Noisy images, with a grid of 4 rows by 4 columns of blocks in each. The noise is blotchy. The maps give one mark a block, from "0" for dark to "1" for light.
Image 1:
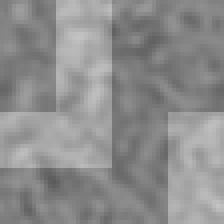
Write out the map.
0 1 0 0
0 1 0 0
1 1 0 1
0 0 0 1
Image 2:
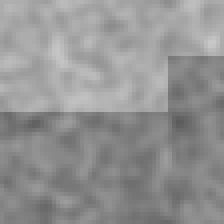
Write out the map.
1 1 1 1
1 1 1 0
0 0 0 0
0 0 0 0
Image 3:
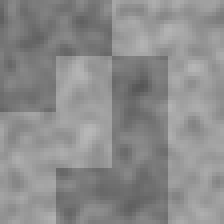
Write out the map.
0 0 1 1
0 1 0 1
1 1 0 1
1 0 0 1
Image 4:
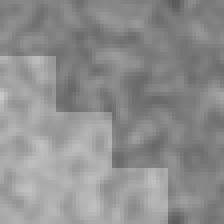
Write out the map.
0 0 0 0
1 0 0 0
1 1 0 0
1 1 1 0
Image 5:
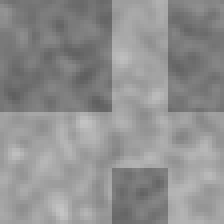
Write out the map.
0 0 1 0
0 0 1 0
1 1 1 1
1 1 0 1
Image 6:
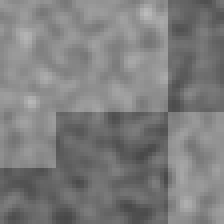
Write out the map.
1 1 1 0
1 1 1 0
1 0 0 1
0 0 0 1
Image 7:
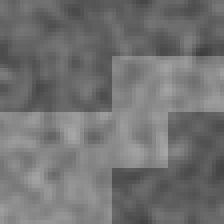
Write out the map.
0 0 0 0
0 0 1 1
1 1 1 0
1 1 0 0
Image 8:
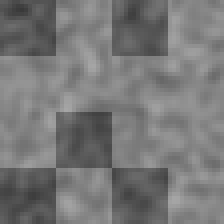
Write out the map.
0 1 0 1
1 1 1 1
1 0 1 1
0 1 0 1
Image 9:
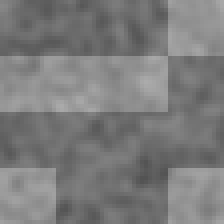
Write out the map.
0 0 0 1
1 1 1 0
0 0 0 0
1 0 0 1
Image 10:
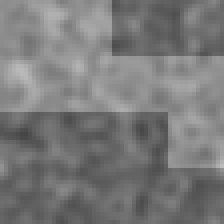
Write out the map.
1 1 0 0
1 1 1 1
0 0 0 1
0 0 0 0
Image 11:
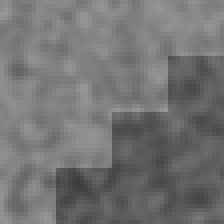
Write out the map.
1 1 1 1
1 1 1 0
1 1 0 0
1 0 0 0
